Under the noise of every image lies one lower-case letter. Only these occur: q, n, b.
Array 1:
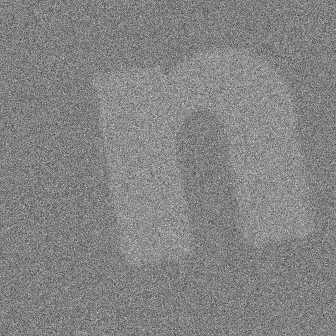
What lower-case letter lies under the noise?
n
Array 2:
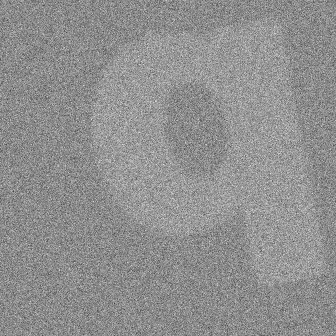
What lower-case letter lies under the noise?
q
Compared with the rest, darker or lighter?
lighter
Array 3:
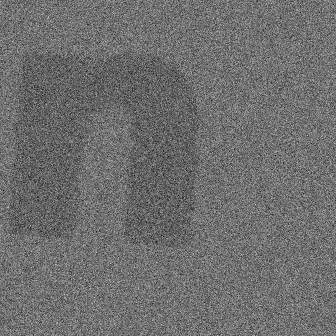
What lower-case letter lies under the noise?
n
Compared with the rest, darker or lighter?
darker
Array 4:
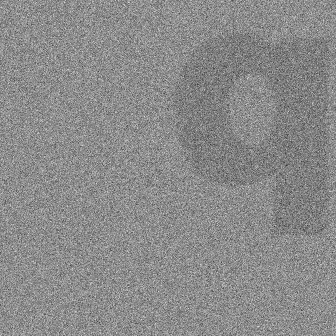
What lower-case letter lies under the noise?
q
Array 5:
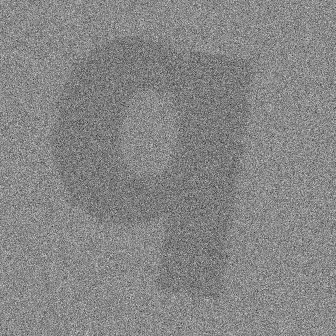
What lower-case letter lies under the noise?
q
